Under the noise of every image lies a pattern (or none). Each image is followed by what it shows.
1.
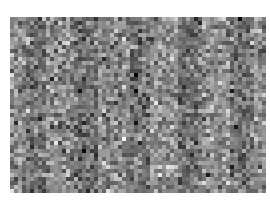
vertical stripes
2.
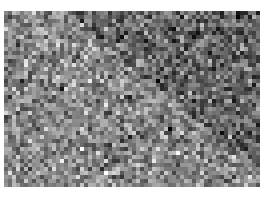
a sharp edge
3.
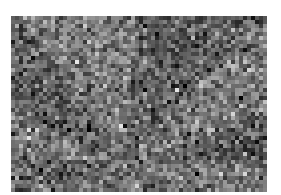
spokes from one point
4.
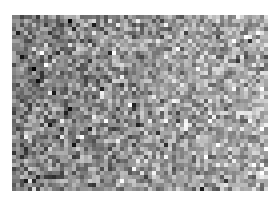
a smooth slope
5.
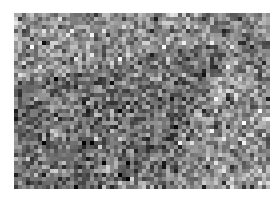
spokes from one point
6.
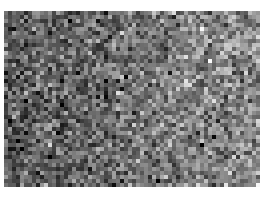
a smooth slope
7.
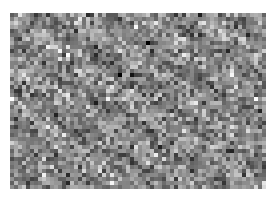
diagonal stripes
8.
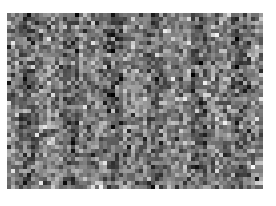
vertical stripes
